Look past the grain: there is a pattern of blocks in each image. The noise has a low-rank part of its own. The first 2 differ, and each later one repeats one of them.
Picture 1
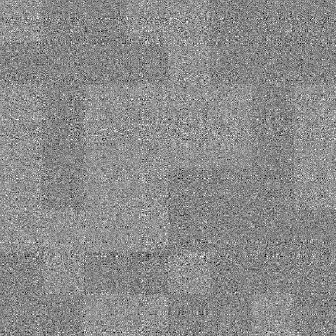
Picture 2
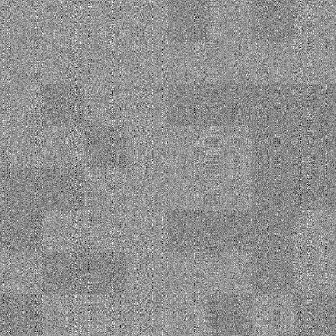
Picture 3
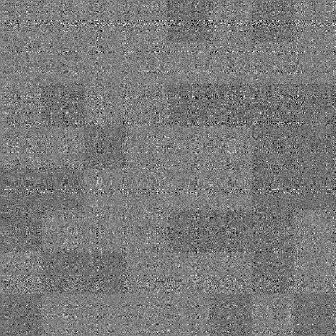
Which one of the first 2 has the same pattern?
2
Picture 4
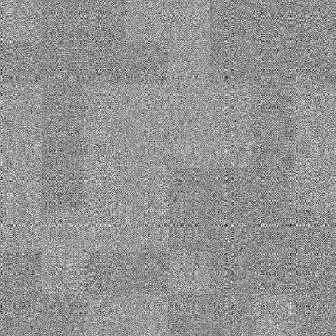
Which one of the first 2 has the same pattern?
1
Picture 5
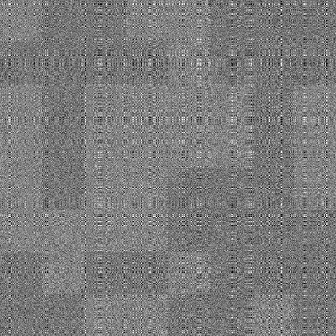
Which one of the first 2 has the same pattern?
1
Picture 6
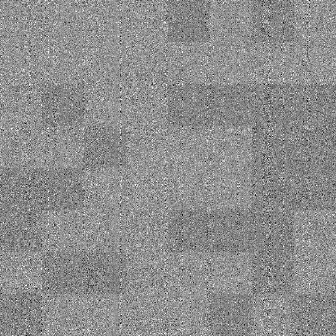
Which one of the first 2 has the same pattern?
2
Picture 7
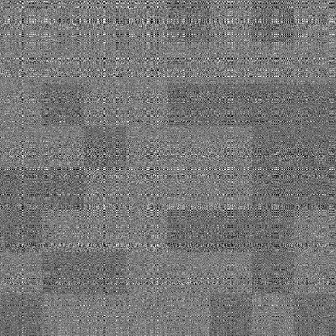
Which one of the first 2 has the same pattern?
2
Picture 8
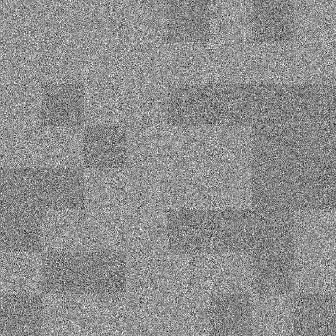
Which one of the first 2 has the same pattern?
2
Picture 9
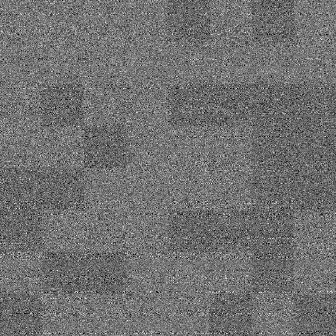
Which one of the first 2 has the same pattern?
2
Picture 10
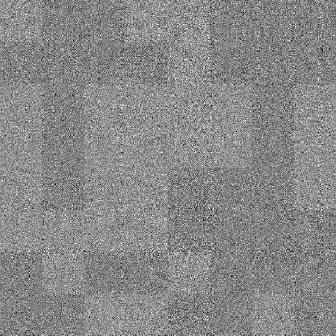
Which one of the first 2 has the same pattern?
1
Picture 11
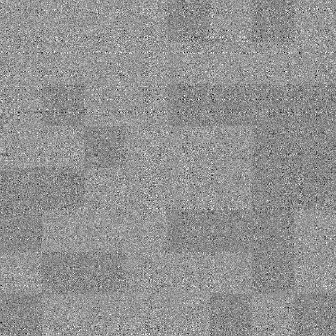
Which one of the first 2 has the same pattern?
2
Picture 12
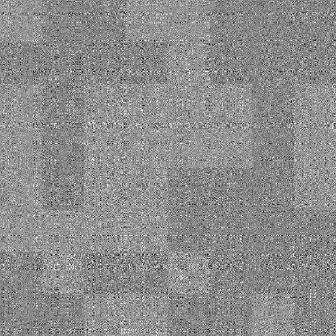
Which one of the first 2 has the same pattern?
1
